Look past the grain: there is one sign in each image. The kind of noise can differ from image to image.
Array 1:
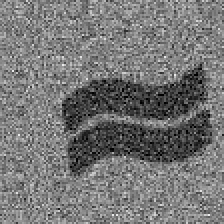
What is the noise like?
low rank plus noise
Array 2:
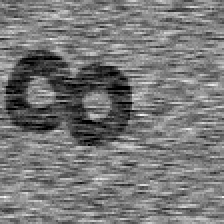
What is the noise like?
streaked along the rows
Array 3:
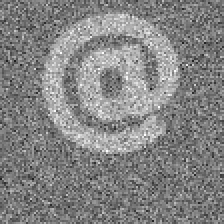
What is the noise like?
independent entries
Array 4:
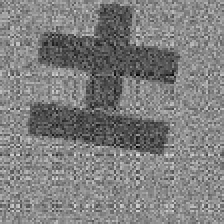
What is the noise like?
low rank plus noise
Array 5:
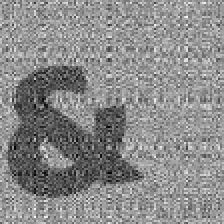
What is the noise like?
low rank plus noise
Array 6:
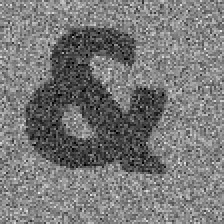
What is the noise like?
independent entries
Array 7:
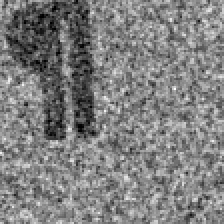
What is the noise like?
blotchy
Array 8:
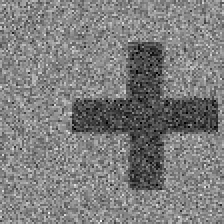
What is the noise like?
independent entries
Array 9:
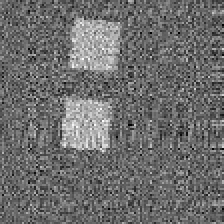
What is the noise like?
low rank plus noise
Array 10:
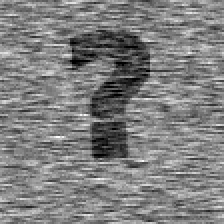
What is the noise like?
streaked along the rows
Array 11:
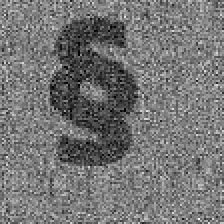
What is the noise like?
low rank plus noise
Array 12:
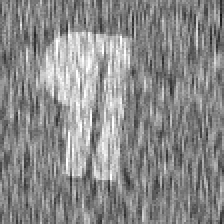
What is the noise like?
streaked along the columns
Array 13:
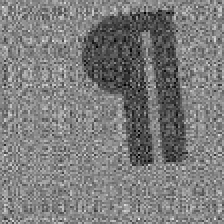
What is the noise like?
low rank plus noise
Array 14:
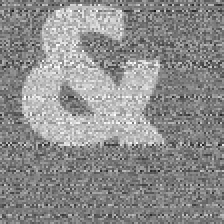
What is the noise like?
rows of uneven size
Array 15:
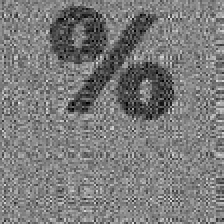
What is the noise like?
low rank plus noise
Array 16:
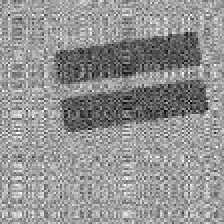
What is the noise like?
low rank plus noise
